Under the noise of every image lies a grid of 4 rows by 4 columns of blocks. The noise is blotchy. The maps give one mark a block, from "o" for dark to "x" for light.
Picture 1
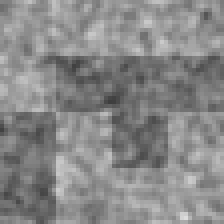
x x x x
x o o o
o x o x
o x x x
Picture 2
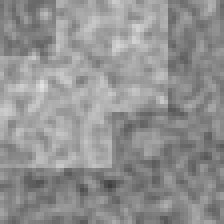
o x x o
x x x o
x x o o
o o o o
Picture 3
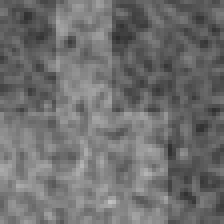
o x o o
o x o o
x x x o
x x x o
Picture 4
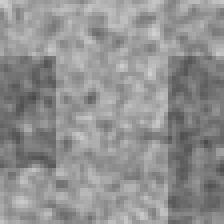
x x x x
o x x o
o x x o
x x x o
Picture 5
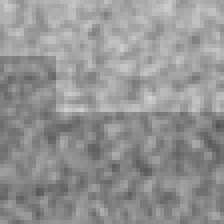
x x x x
o x x x
o o o o
o o o o
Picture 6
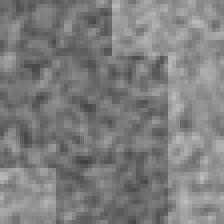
o o x x
o o o x
o o o x
x o o x
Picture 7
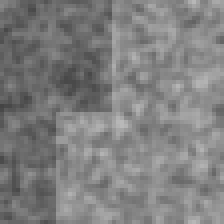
o o x x
o o x x
o x x x
o x x x
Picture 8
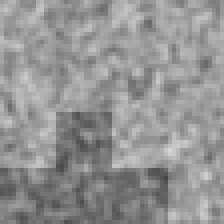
x x x x
x x x x
x o x x
o o o x
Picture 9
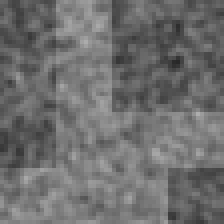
o x o o
o x o o
o x x x
x x x o
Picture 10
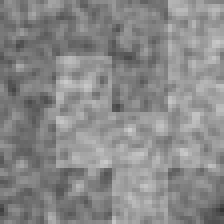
o o o x
o x o x
o x x x
o o x o
